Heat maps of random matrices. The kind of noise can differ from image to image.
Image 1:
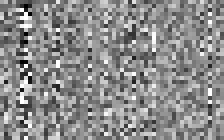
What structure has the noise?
columns of uneven size
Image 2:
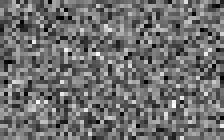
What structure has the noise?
independent entries
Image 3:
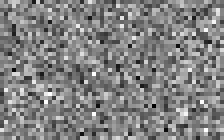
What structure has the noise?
independent entries
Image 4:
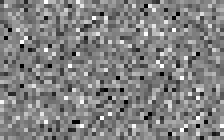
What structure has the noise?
heavy tails
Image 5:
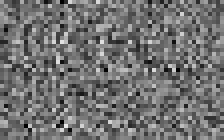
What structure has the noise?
low rank plus noise
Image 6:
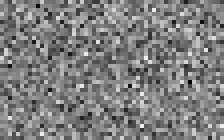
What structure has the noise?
independent entries
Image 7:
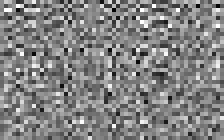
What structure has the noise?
low rank plus noise
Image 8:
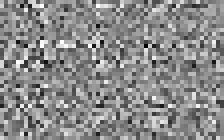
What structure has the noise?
low rank plus noise
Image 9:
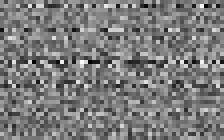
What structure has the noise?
rows of uneven size
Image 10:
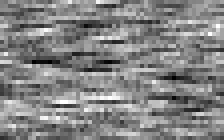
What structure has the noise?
streaked along the rows
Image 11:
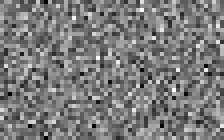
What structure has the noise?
independent entries
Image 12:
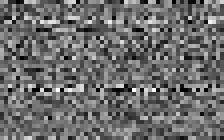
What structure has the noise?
rows of uneven size
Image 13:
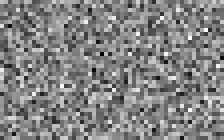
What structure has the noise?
independent entries
